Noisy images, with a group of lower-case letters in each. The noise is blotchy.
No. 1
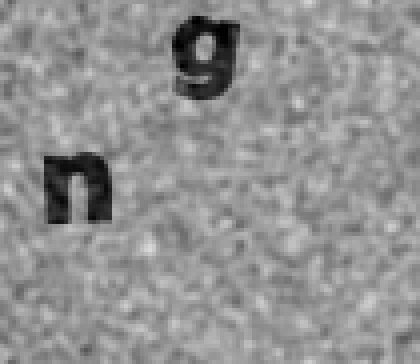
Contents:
top middle: dark g; middle left: dark n
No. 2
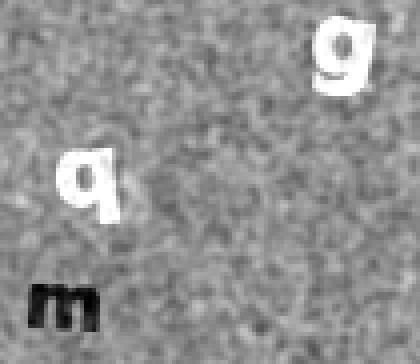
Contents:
top right: light g; middle left: light q; bottom left: dark m
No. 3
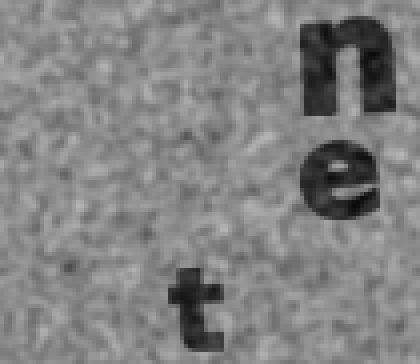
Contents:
top right: dark n; middle right: dark e; bottom middle: dark t
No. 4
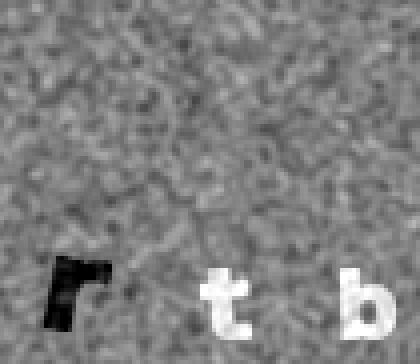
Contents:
bottom left: dark r; bottom middle: light t; bottom right: light b
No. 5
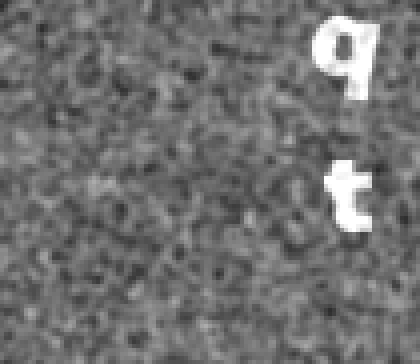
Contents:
top right: light q; middle right: light t
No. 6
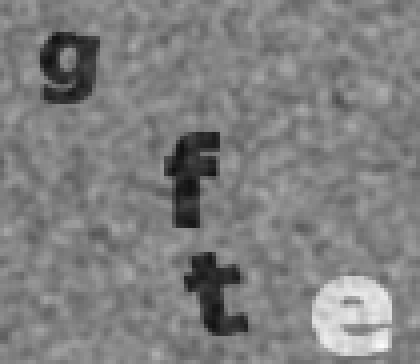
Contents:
top left: dark g; centre: dark f; bottom middle: dark t; bottom right: light e
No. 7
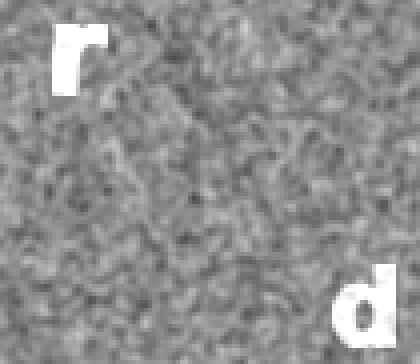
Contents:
top left: light r; bottom right: light d
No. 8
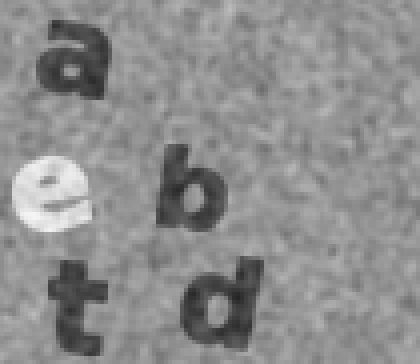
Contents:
top left: dark a; middle left: light e; centre: dark b; bottom left: dark t; bottom middle: dark d
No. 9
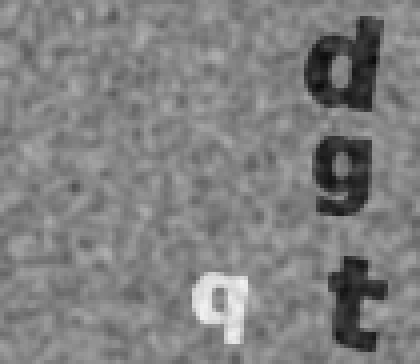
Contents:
top right: dark d; middle right: dark g; bottom middle: light q; bottom right: dark t
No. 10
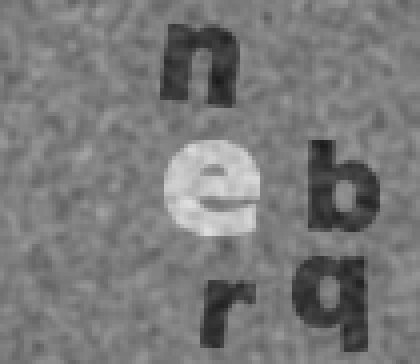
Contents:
top middle: dark n; centre: light e; middle right: dark b; bottom middle: dark r; bottom right: dark q
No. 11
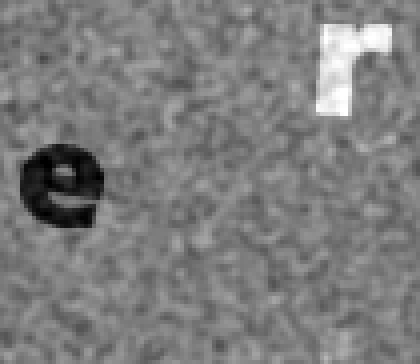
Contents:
top right: light r; middle left: dark e
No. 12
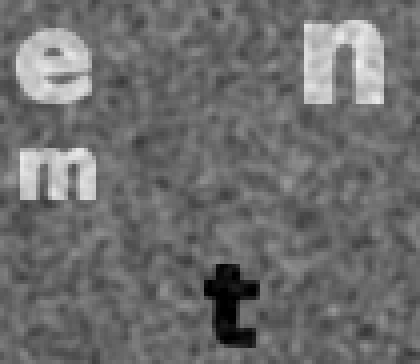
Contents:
top left: light e; top right: light n; middle left: light m; bottom middle: dark t
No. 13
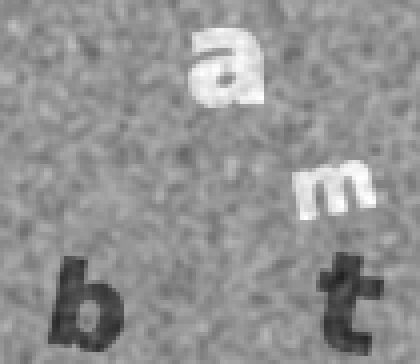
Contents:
top middle: light a; middle right: light m; bottom left: dark b; bottom right: dark t
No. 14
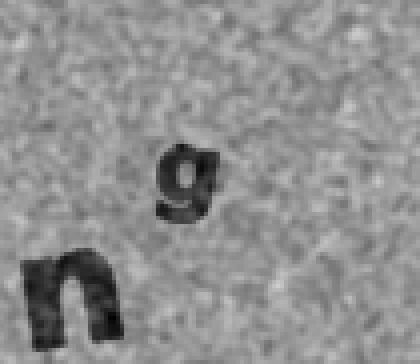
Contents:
centre: dark g; bottom left: dark n
